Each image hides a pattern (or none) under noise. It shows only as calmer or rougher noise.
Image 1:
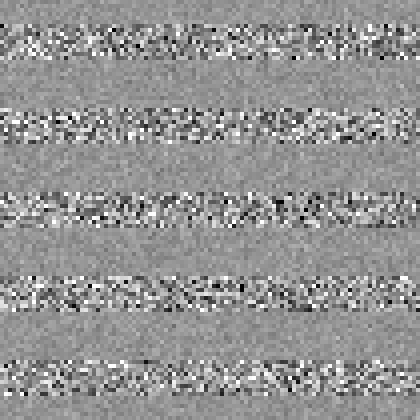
horizontal stripes
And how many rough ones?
5
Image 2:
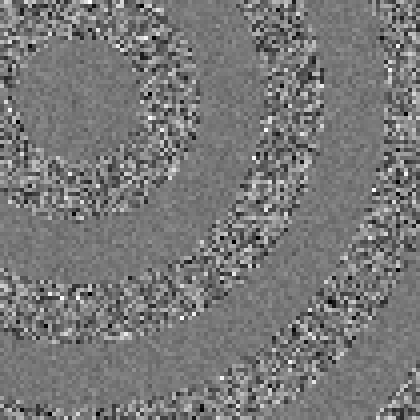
rings round one point
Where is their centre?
top left
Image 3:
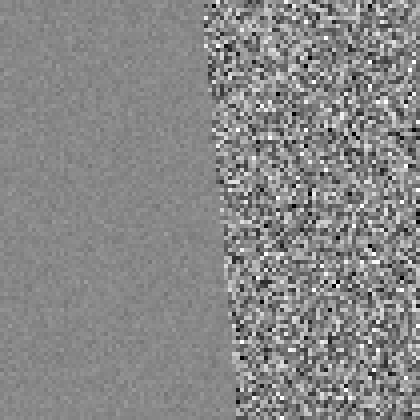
a sharp edge
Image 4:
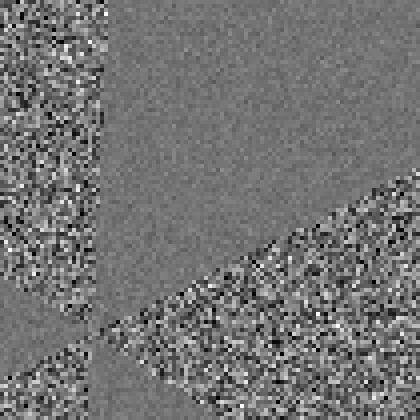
spokes from one point
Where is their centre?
bottom left
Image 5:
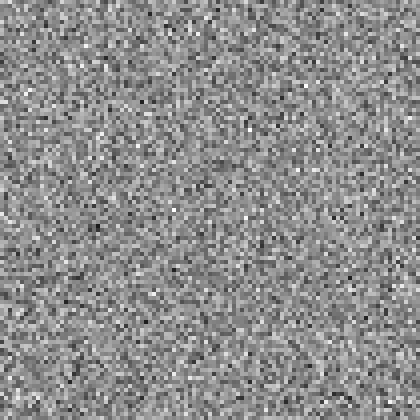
only noise
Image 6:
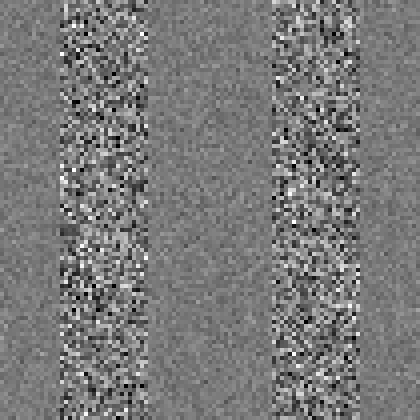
vertical stripes
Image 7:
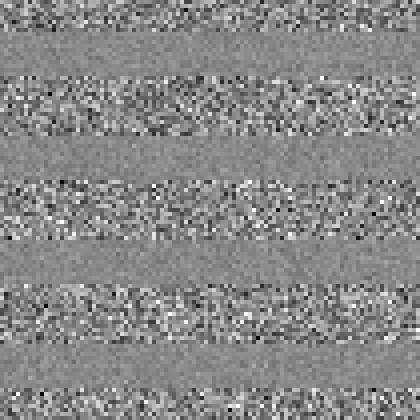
horizontal stripes
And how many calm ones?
4
